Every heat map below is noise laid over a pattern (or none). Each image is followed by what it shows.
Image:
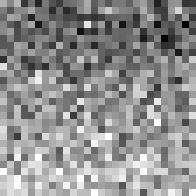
a smooth slope
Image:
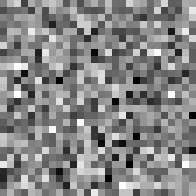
only noise
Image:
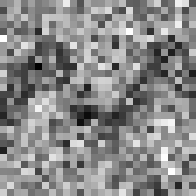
a wavy band
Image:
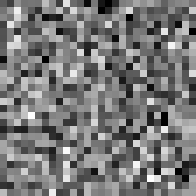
only noise
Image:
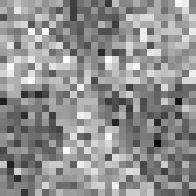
spokes from one point
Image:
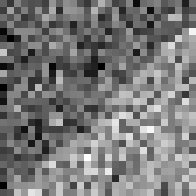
a sharp edge
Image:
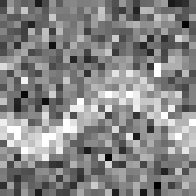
a wavy band
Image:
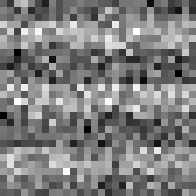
horizontal stripes
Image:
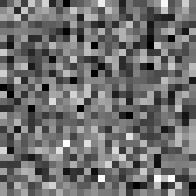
only noise
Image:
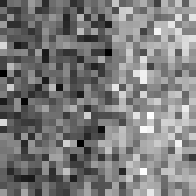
a sharp edge
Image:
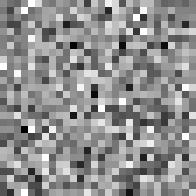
only noise
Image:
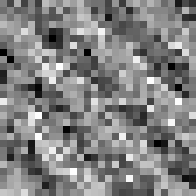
diagonal stripes
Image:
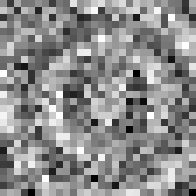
rings round one point
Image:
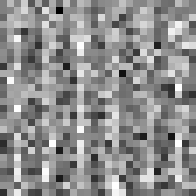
vertical stripes
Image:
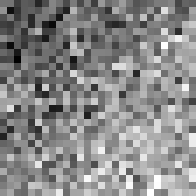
a smooth slope
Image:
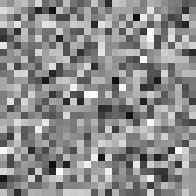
only noise
